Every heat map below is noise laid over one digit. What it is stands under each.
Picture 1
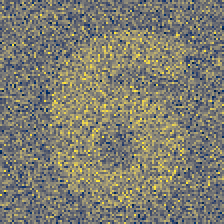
6
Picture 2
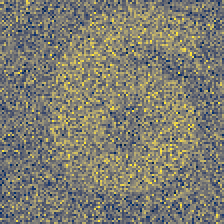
6
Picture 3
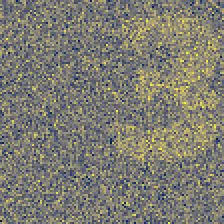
3
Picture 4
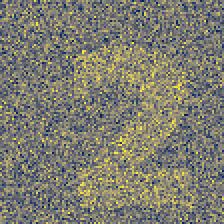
2
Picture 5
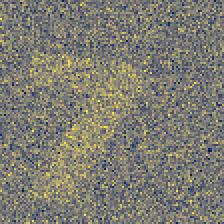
7
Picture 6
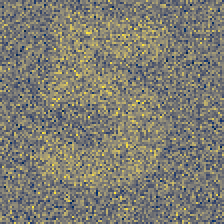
5
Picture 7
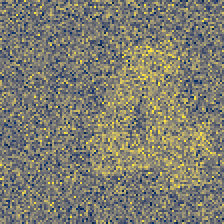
4
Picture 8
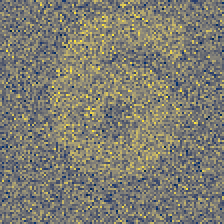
6
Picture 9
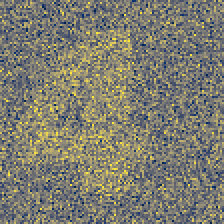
4
